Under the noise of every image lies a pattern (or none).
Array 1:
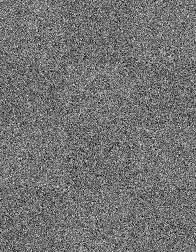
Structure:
a checkerboard
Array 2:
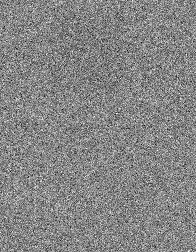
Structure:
one block
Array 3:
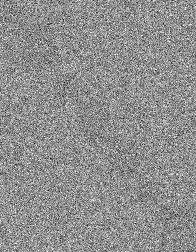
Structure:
blocks along the diagonal
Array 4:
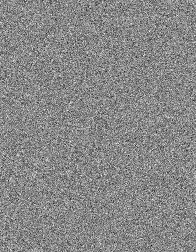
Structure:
only noise
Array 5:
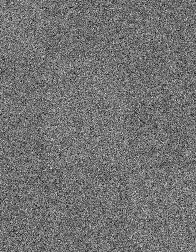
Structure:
blocks along the diagonal
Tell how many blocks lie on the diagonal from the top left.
3
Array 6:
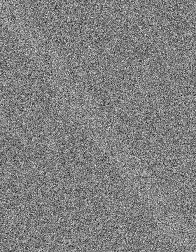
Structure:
a diagonal band
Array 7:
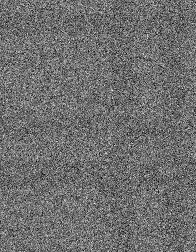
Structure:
bands of rows crossing bands of columns
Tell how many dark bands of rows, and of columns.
3 and 2
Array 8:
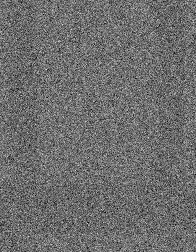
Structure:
bands of rows crossing bands of columns
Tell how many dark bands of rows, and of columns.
1 and 2
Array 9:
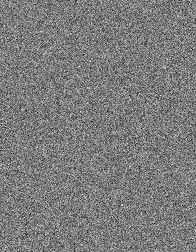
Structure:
only noise
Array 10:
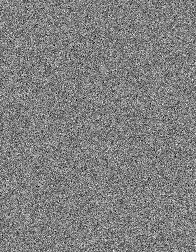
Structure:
only noise
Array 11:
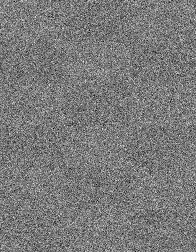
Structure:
a checkerboard
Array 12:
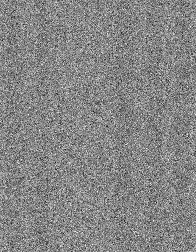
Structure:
bands of columns
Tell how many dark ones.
5
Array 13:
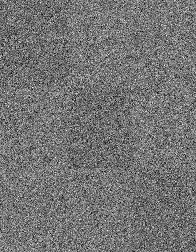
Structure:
blocks along the diagonal
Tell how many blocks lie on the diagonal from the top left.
3
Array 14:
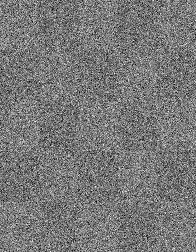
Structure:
a checkerboard
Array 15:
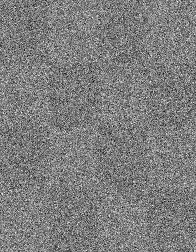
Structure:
a checkerboard
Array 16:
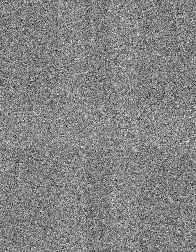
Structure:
bands of rows crossing bands of columns
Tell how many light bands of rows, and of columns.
1 and 2
